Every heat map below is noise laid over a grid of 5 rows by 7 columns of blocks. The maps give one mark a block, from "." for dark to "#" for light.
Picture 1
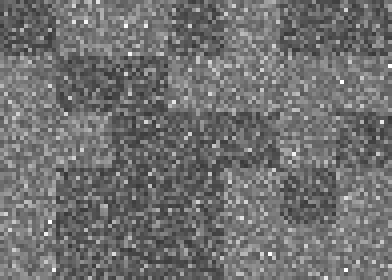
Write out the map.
.##.#..
#..####
##...#.
#...#.#
#...###
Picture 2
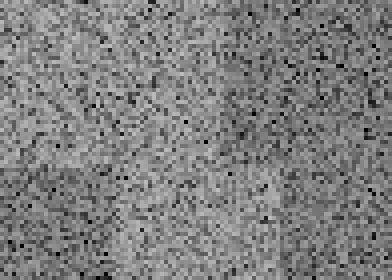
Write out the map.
####...
####...
####...
..###..
..###..
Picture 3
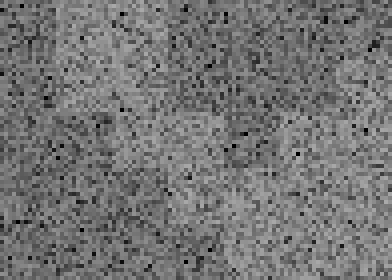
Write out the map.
.##....
.##...#
..##.##
...####
....###
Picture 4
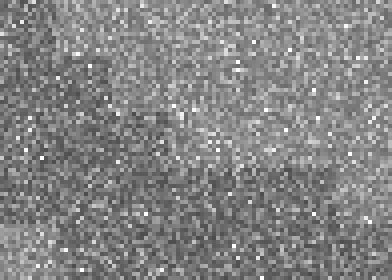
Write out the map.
.######
..#####
...####
......#
#......
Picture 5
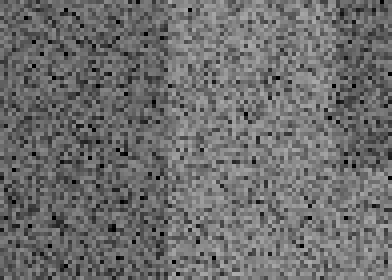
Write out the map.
...###.
...###.
...###.
...####
...####
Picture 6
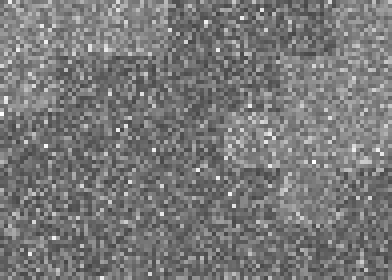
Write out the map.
###...#
#....##
....###
.....#.
.......
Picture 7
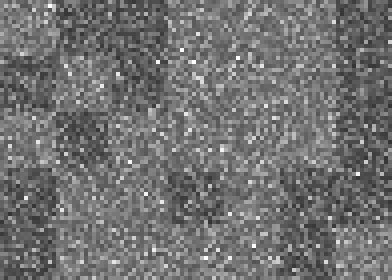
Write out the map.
#..###.
.#.###.
#.####.
.##.#..
.####.#
